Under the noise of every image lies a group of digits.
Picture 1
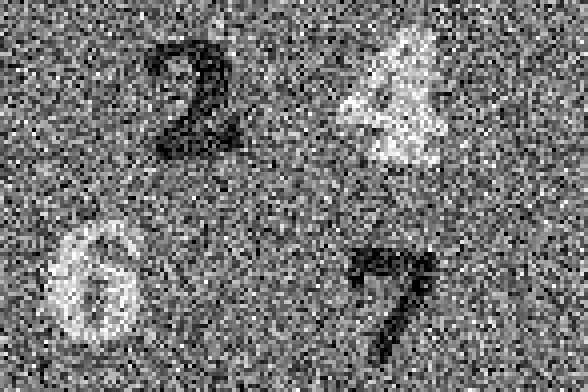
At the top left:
2
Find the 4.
top right
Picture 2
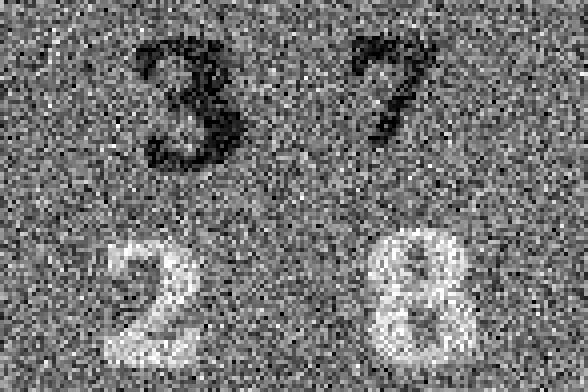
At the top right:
7
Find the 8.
bottom right
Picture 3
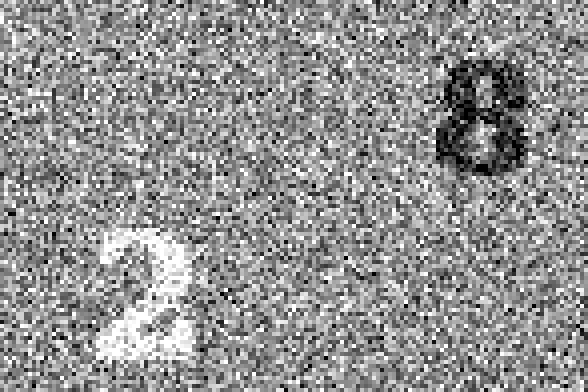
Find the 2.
bottom left
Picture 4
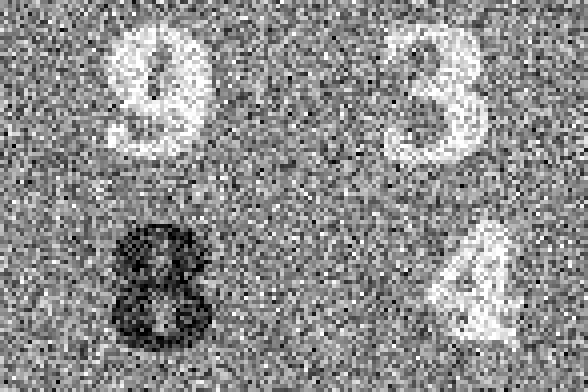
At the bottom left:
8
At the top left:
9
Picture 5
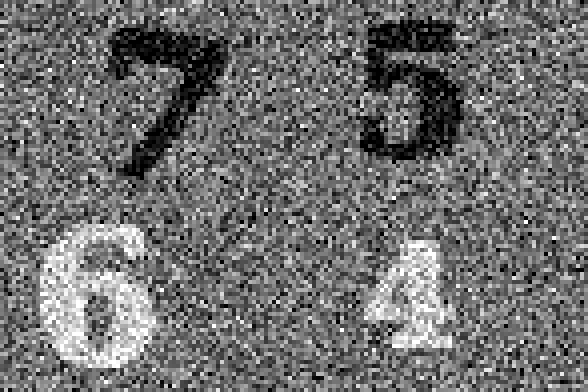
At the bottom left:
6
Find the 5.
top right
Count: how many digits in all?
4
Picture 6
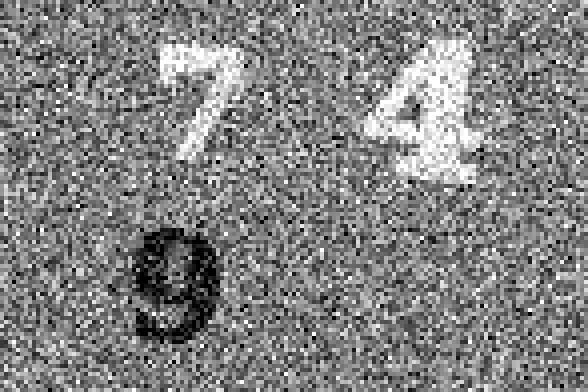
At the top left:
7
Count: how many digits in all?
3
